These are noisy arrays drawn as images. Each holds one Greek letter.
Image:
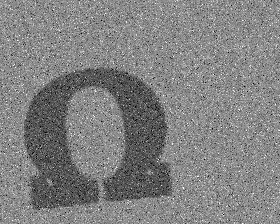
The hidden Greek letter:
omega
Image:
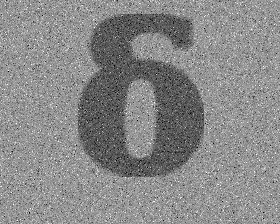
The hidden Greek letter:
delta
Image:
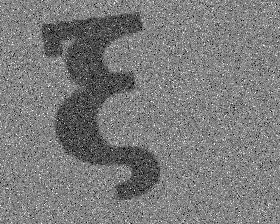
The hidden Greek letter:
xi
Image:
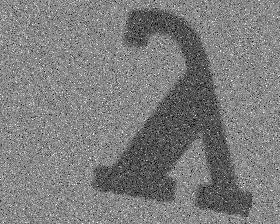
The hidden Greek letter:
lambda
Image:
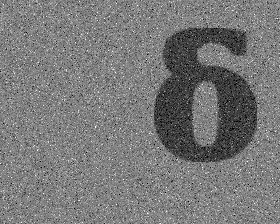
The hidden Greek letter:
delta
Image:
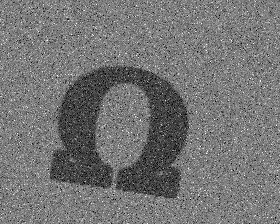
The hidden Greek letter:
omega
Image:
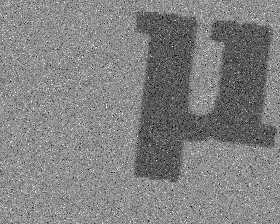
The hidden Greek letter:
mu
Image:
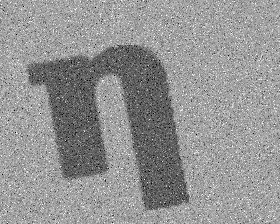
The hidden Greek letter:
eta
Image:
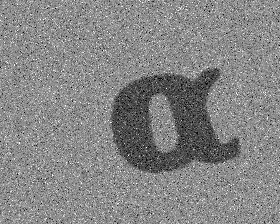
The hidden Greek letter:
alpha
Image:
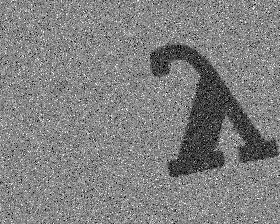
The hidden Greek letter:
lambda
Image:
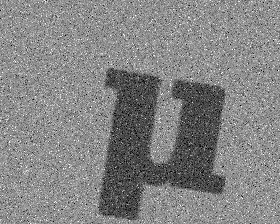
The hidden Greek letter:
mu
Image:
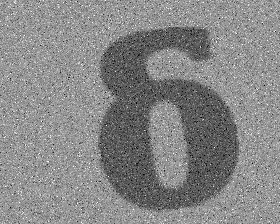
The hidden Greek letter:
delta
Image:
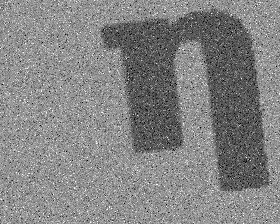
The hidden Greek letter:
eta
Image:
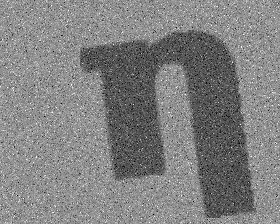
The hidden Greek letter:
eta
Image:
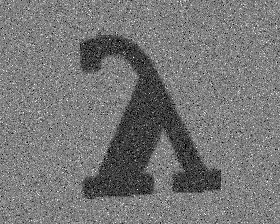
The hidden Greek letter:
lambda
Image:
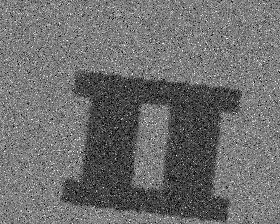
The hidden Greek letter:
pi
